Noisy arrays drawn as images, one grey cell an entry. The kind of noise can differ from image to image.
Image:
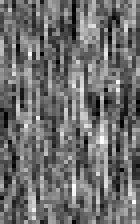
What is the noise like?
streaked along the columns
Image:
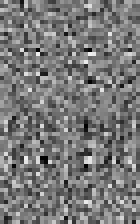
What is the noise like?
low rank plus noise
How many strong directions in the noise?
two
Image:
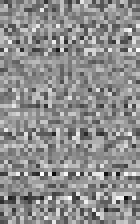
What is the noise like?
rows of uneven size
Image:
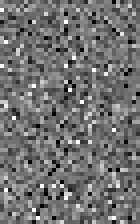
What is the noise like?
heavy tails
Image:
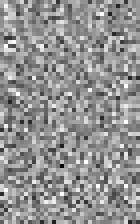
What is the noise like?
low rank plus noise
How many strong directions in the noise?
five to eight
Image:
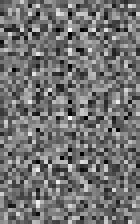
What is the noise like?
low rank plus noise
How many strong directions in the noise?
one
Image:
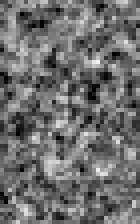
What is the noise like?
blotchy
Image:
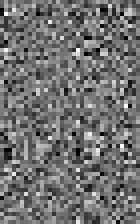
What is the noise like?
low rank plus noise
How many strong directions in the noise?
three or four
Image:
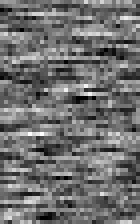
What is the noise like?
streaked along the rows
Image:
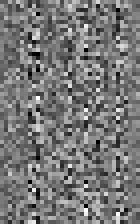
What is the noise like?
columns of uneven size
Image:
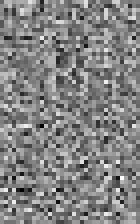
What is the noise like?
low rank plus noise
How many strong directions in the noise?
three or four
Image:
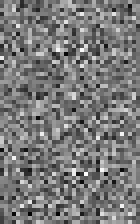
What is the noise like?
low rank plus noise
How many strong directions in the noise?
three or four
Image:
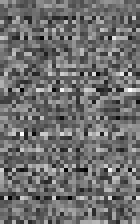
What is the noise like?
rows of uneven size
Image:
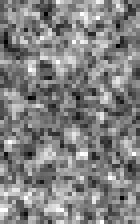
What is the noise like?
blotchy
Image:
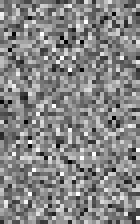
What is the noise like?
independent entries
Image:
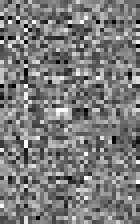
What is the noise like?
low rank plus noise
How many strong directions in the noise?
three or four
